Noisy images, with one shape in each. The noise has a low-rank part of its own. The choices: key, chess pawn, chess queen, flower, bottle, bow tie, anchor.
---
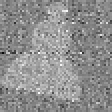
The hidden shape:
chess pawn
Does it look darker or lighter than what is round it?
lighter
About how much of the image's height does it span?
nearly all
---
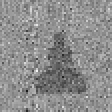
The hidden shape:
chess pawn
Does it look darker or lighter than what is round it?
darker
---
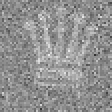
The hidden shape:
chess queen
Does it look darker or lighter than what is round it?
lighter
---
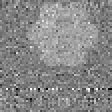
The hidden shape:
flower
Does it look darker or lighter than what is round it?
lighter
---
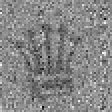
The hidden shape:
chess queen
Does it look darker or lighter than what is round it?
darker
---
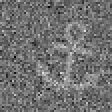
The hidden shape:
anchor
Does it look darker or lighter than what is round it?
lighter
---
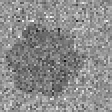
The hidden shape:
flower
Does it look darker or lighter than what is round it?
darker
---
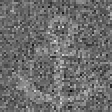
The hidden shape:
anchor
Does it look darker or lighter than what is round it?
lighter
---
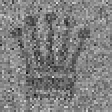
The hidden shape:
chess queen
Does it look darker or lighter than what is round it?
darker
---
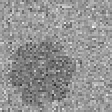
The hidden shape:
flower
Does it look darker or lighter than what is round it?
darker
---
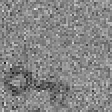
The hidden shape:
key
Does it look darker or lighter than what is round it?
darker
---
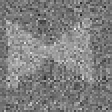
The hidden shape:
bow tie
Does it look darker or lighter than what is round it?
lighter
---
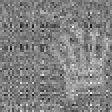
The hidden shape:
chess queen
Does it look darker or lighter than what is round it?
lighter
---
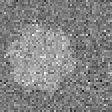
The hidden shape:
flower
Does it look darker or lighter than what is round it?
lighter
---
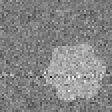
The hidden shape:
flower
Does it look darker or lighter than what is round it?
lighter
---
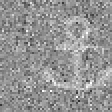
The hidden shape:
anchor
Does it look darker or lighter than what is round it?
lighter
